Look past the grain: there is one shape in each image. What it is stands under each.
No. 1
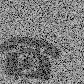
telephone
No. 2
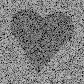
heart
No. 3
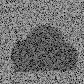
cloud
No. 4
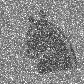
chess knight
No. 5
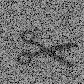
pair of scissors
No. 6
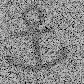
anchor
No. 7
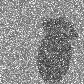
footprint
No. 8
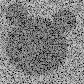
bear's head
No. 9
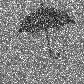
umbrella
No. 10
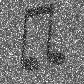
pair of musical notes
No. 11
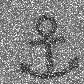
anchor
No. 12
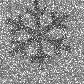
snowflake
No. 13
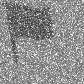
flag
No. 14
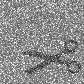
pair of scissors
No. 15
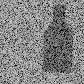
bottle
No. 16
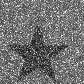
star
